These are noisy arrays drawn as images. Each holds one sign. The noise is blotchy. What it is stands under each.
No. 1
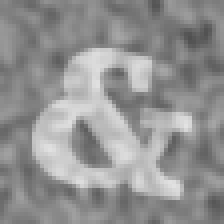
ampersand
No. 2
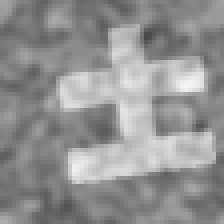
plus-minus sign
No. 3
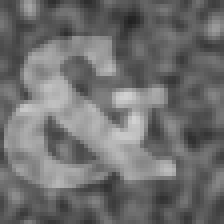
ampersand
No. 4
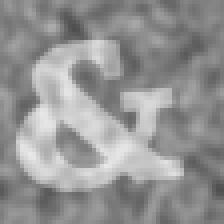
ampersand
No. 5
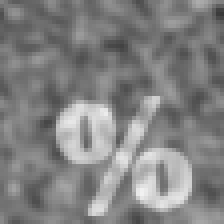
percent sign
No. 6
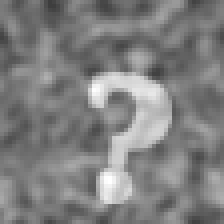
question mark
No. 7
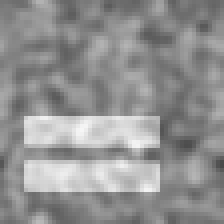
equals sign
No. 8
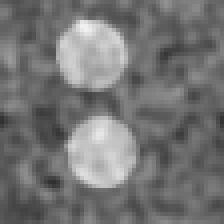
colon
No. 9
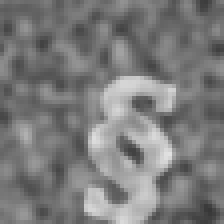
section sign
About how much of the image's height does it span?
two thirds
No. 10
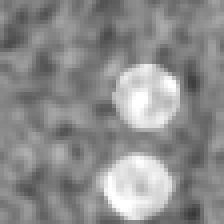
colon
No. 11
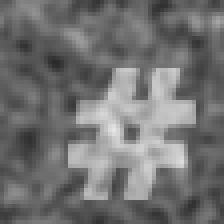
hash sign
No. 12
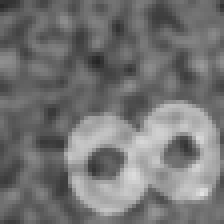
infinity sign
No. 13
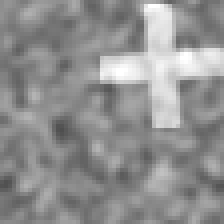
plus sign
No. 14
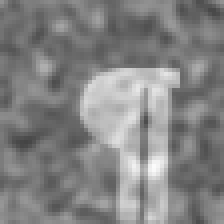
pilcrow
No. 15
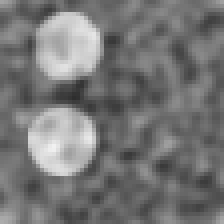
colon
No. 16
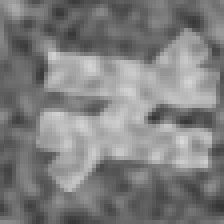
not-equal sign
